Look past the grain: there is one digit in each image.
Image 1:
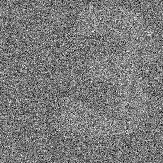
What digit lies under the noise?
3
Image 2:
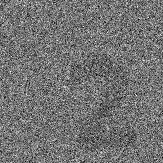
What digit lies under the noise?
2
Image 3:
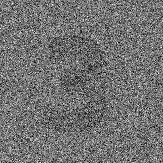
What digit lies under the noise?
3
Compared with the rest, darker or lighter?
darker
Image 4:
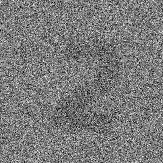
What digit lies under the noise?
2
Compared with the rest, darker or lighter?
darker
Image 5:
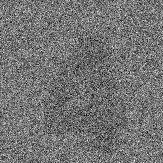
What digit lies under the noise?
4
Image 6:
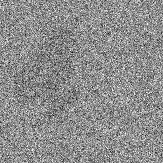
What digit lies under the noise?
4
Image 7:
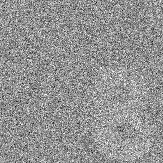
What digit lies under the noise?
8
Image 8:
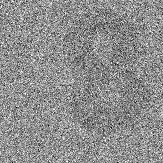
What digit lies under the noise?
8
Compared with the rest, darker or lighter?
darker
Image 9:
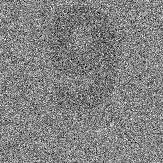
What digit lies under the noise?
9
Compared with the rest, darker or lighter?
darker
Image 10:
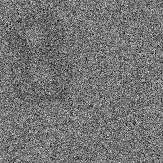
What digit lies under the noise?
8
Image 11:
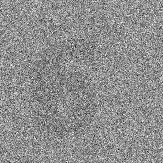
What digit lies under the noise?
6
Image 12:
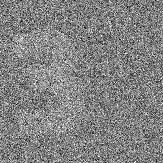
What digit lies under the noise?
3
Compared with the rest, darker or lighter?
lighter
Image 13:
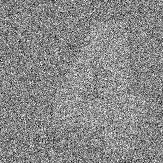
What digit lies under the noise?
4
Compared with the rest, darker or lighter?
lighter
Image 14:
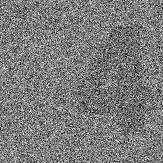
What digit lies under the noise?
4
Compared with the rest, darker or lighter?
darker
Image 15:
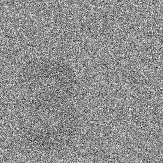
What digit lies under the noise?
3
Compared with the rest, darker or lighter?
darker
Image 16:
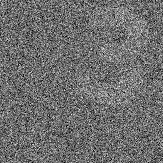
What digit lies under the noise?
3
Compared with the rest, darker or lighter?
lighter
